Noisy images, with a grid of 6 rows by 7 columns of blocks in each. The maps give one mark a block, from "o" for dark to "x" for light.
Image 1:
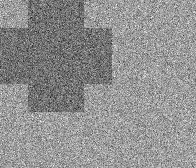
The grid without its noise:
x o o x x x x
o o o o x x x
o o o o x x x
x o o x x x x
x x x x x x x
x x x x x x x
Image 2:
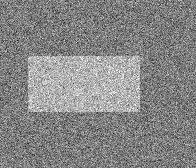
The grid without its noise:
o o o o o o o
o o o o o o o
o x x x x o o
o x x x x o o
o o o o o o o
o o o o o o o
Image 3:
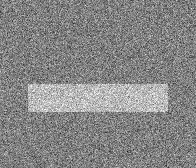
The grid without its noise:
o o o o o o o
o o o o o o o
o o o o o o o
o x x x x x o
o o o o o o o
o o o o o o o
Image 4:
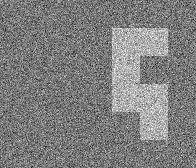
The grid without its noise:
o o o o o o o
o o o o x x o
o o o o x o o
o o o o x x o
o o o o o x o
o o o o o o o
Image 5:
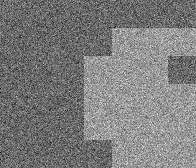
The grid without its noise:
o o o o o o o
o o o o x x x
o o o x x x o
o o o x x x x
o o o x x x x
o o o o x x x
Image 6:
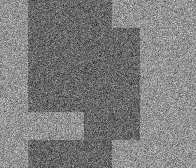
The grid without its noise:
x o o o x x x
x o o o o x x
x o o o o x x
x o o o o x x
x x x o o x x
x o o o x x x
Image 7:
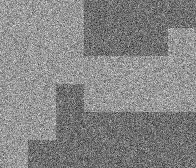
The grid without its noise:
x x x o o o o
x x x o o o x
x x x x x x x
x x o x x x x
x x o o o o o
x o o o o o o
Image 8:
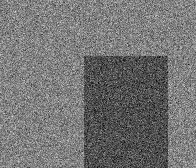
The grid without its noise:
x x x x x x x
x x x x x x x
x x x o o o x
x x x o o o x
x x x o o o x
x x x o o o x
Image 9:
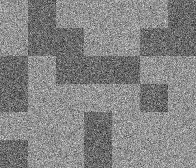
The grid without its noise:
x o x x x x o
x o o x x o o
o x o o o x x
o x x x x o x
x x x o x x x
o x x o x x x
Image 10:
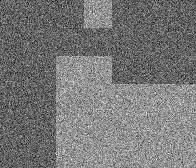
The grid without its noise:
o o o x o o o
o o o o o o o
o o x x o o o
o o x x x x x
o o x x x x x
o o x x x x x
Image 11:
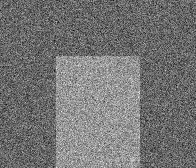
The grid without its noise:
o o o o o o o
o o o o o o o
o o x x x o o
o o x x x o o
o o x x x o o
o o x x x o o
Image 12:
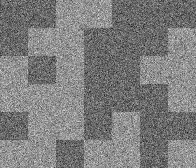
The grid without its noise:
o o x x o o o
o x x o o o x
x o x o o x x
x x x o o o x
o x x o x o o
x x o x x o x
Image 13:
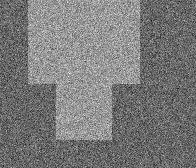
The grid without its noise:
o x x x x o o
o x x x x o o
o x x x x o o
o o x x o o o
o o x x o o o
o o o o o o o
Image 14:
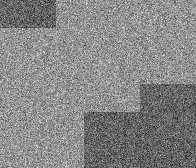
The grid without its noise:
o o x x x x x
x x x x x x x
x x x x x x x
x x x x x o o
x x x o o o o
x x x o o o o
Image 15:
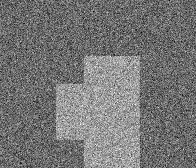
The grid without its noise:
o o o o o o o
o o o o o o o
o o o x x o o
o o x x x o o
o o x x x o o
o o o x x o o
